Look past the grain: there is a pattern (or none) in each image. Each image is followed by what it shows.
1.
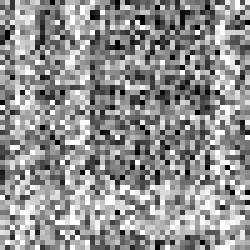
bands of rows crossing bands of columns
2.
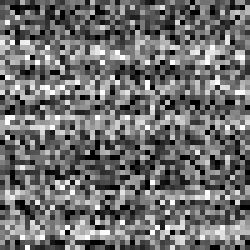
bands of rows
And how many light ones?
5
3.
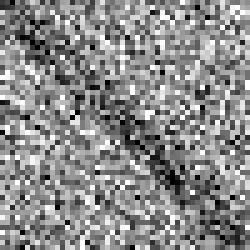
a diagonal band
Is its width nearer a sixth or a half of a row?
a sixth
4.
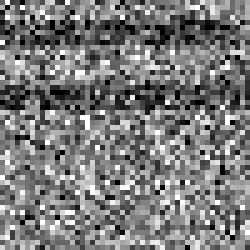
bands of rows
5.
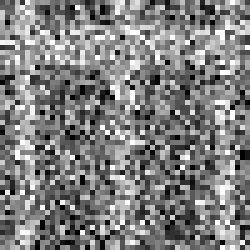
bands of rows crossing bands of columns
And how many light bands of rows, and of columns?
1 and 3
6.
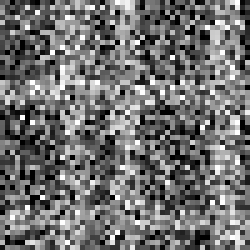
bands of rows crossing bands of columns
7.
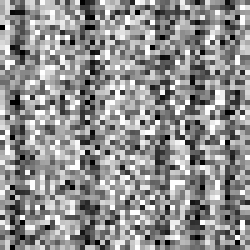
bands of columns
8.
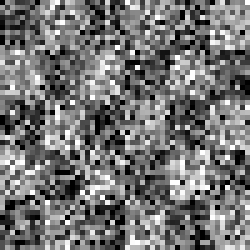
a checkerboard
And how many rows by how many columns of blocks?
5 by 6
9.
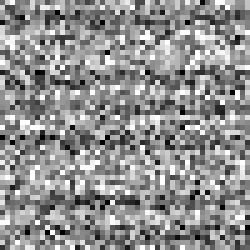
bands of rows
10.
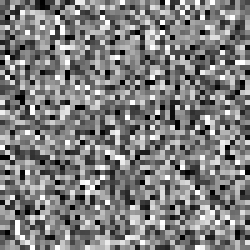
only noise
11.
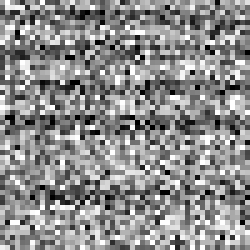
bands of rows
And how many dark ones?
5
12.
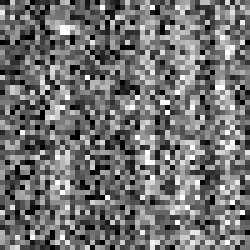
bands of columns
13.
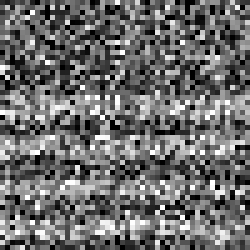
bands of rows
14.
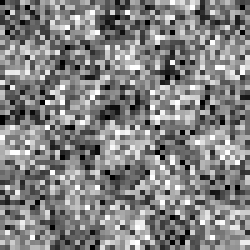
a checkerboard
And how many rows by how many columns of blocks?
6 by 5
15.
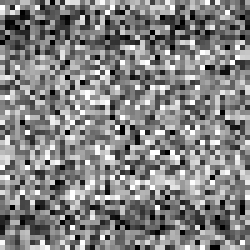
bands of rows
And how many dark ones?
2
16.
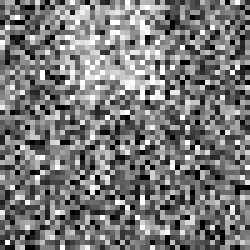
one block
